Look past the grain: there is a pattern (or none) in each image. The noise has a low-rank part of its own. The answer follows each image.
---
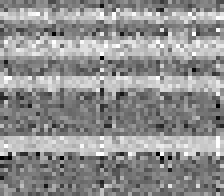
bands of rows
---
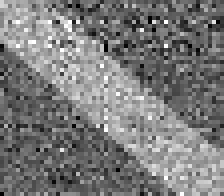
a diagonal band
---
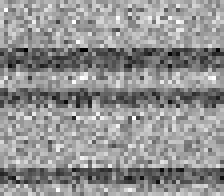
bands of rows
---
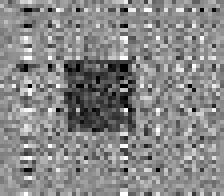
one block
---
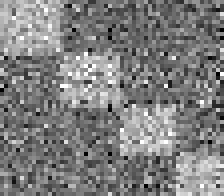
blocks along the diagonal
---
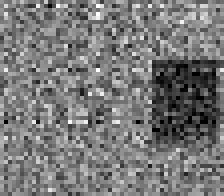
one block
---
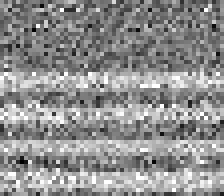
bands of rows
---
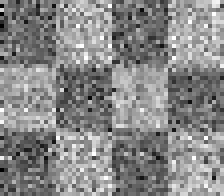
a checkerboard
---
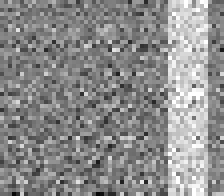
one band of columns
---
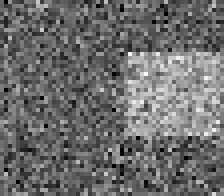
one block
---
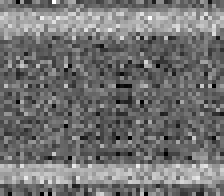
bands of rows
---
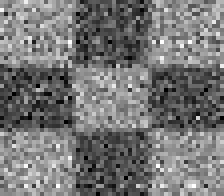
a checkerboard
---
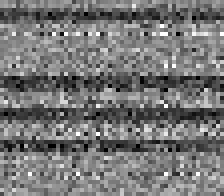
bands of rows
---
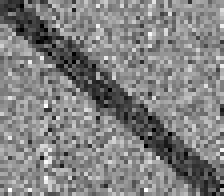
a diagonal band
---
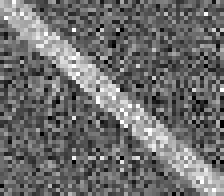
a diagonal band
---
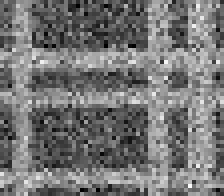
bands of rows crossing bands of columns
